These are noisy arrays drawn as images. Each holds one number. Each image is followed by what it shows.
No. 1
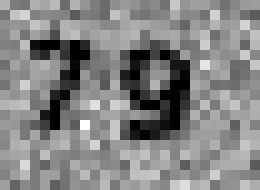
79
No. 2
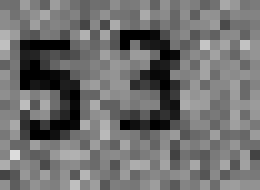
53
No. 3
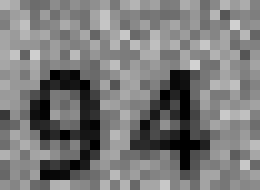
94
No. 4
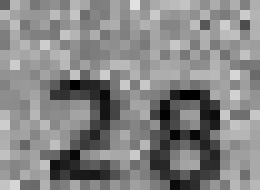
28
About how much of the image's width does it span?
two thirds
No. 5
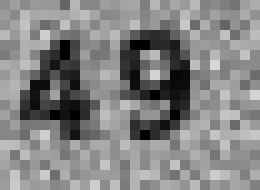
49
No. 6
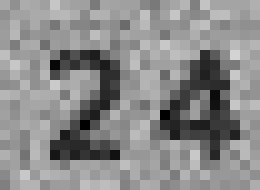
24
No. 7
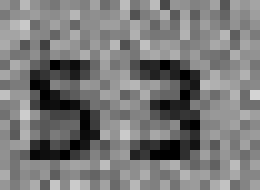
53
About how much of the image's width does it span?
two thirds
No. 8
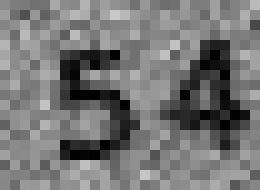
54
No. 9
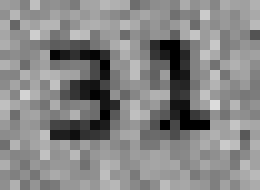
31
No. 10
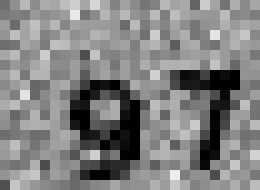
97
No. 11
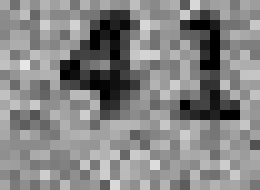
41
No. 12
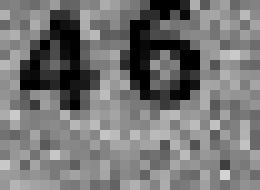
46
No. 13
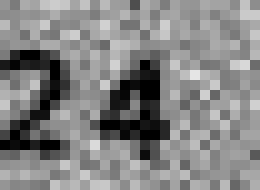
24
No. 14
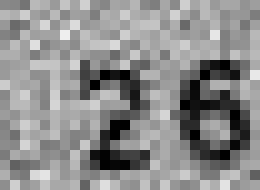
26
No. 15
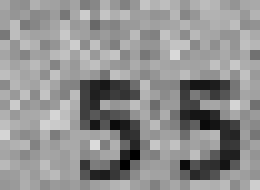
55
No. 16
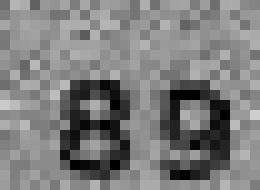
89
